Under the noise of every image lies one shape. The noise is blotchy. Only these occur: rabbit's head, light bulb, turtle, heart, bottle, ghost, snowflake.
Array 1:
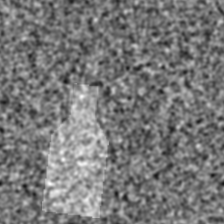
bottle
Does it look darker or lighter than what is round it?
lighter
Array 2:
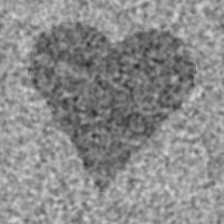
heart
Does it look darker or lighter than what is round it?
darker
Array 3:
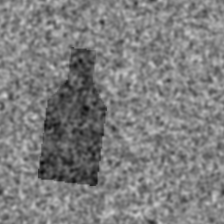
bottle
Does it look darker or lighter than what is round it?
darker
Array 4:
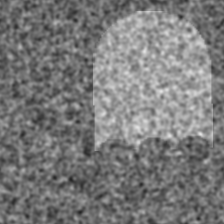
ghost
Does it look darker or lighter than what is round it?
lighter
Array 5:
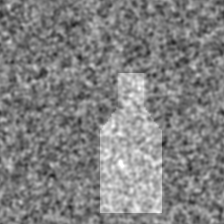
bottle
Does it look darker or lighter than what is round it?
lighter
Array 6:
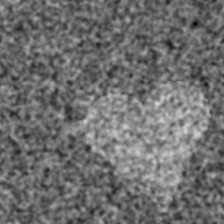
heart
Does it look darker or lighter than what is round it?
lighter
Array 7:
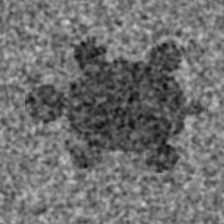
turtle
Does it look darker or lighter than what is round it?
darker
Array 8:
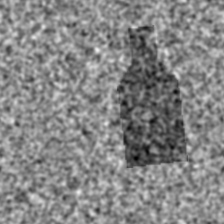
bottle
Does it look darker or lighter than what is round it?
darker
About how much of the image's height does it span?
two thirds
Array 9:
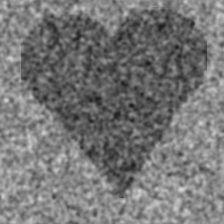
heart
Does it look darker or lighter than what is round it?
darker
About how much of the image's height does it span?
nearly all
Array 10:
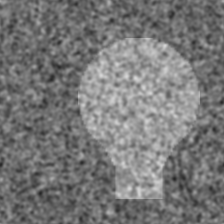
light bulb
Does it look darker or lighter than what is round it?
lighter
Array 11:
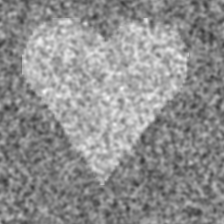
heart
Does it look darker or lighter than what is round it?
lighter
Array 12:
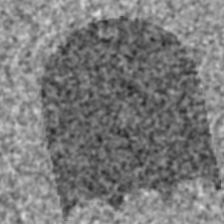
ghost
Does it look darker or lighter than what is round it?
darker
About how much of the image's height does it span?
nearly all
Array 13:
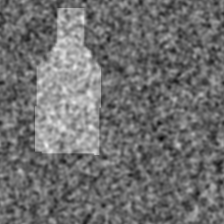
bottle
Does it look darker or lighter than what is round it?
lighter
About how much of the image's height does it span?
two thirds
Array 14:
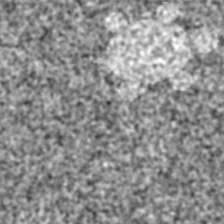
turtle
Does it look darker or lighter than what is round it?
lighter
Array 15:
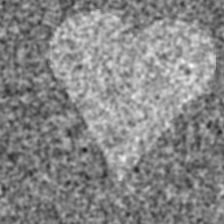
heart
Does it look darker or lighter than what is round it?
lighter
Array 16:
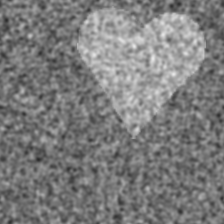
heart
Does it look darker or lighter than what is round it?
lighter
